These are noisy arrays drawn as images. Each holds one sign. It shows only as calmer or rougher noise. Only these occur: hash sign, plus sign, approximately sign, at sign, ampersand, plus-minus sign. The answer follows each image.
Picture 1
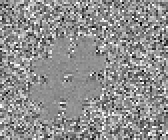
calm hash sign
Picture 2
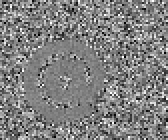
calm at sign
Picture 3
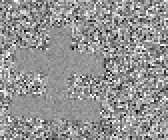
calm plus-minus sign
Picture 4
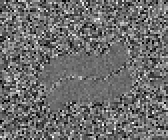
calm approximately sign
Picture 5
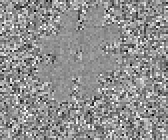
calm hash sign
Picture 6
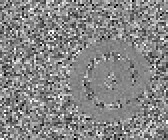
calm at sign
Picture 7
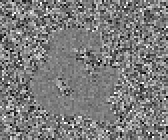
calm ampersand
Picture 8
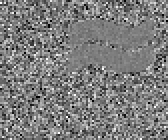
calm approximately sign
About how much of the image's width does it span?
half
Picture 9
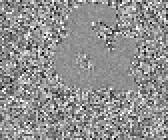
calm ampersand
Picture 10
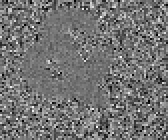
calm ampersand
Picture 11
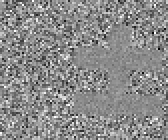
calm plus-minus sign
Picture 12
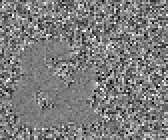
calm ampersand
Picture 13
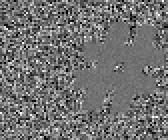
calm hash sign
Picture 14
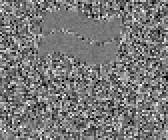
calm approximately sign
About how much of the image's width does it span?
half
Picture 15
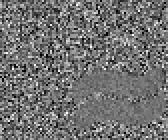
calm approximately sign
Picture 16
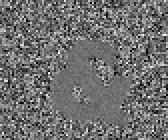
calm ampersand
